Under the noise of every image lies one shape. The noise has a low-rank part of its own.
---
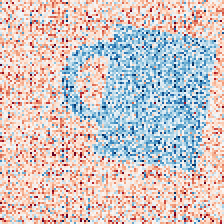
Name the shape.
cup
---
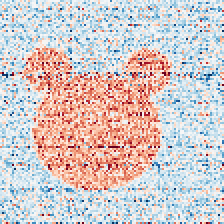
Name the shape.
bear's head
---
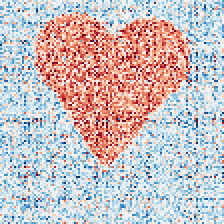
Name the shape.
heart
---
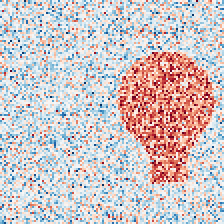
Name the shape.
light bulb
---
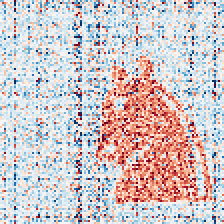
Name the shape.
chess knight
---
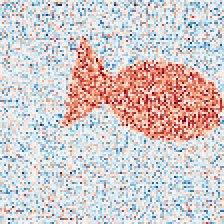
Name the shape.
fish
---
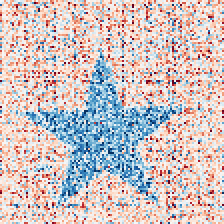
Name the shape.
star
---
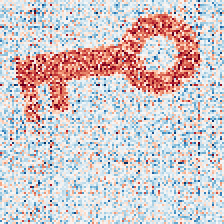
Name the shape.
key
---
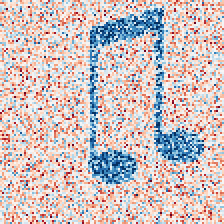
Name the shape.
pair of musical notes
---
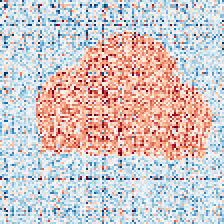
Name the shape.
cloud
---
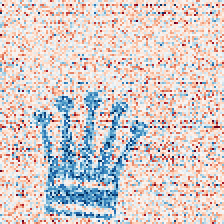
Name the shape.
chess queen
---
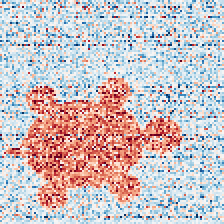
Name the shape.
turtle
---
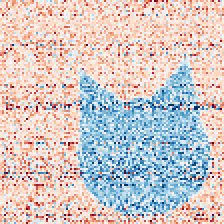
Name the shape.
cat's head
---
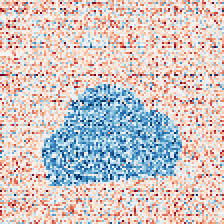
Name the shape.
cloud
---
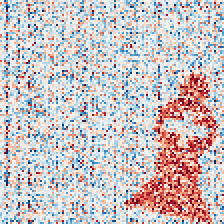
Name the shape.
chess bishop
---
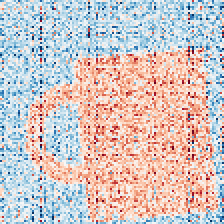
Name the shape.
cup
